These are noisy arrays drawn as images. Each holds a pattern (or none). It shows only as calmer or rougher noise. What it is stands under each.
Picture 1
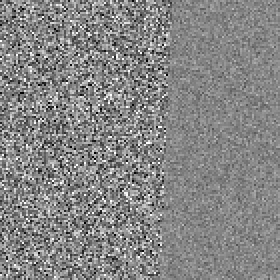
a sharp edge
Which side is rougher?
left
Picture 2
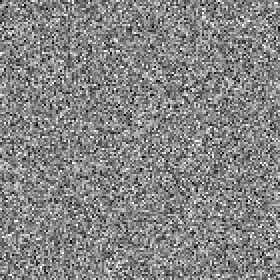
only noise
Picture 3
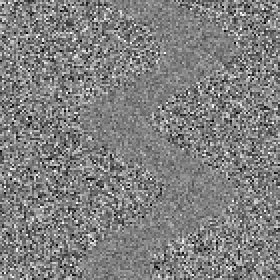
a wavy band
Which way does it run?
top to bottom
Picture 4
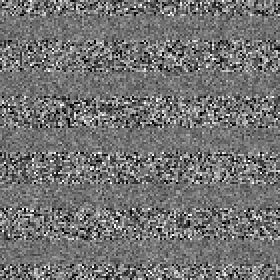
horizontal stripes
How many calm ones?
5
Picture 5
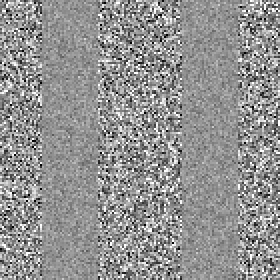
vertical stripes
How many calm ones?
2
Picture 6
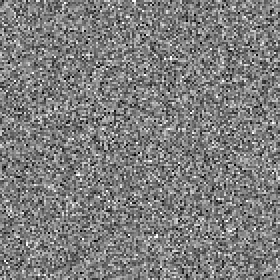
only noise
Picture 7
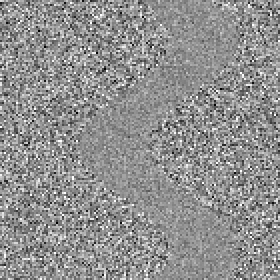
a wavy band
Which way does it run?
top to bottom
